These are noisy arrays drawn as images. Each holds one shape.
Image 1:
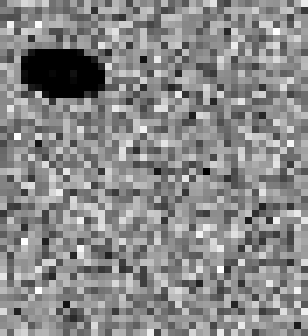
ellipse
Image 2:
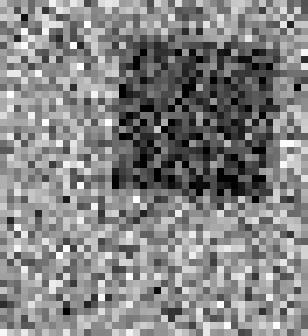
square
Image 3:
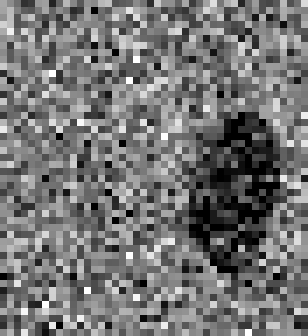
ellipse
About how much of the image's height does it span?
half
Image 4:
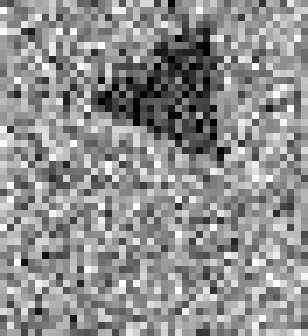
triangle
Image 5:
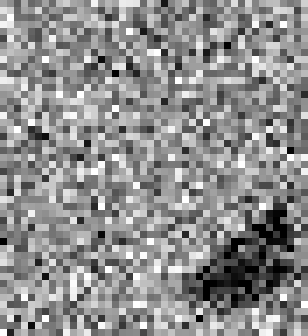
half disc
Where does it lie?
bottom right
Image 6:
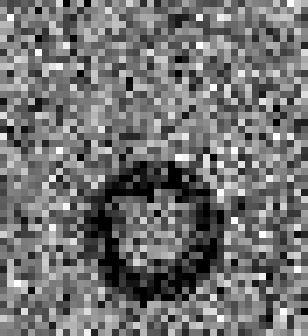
ring
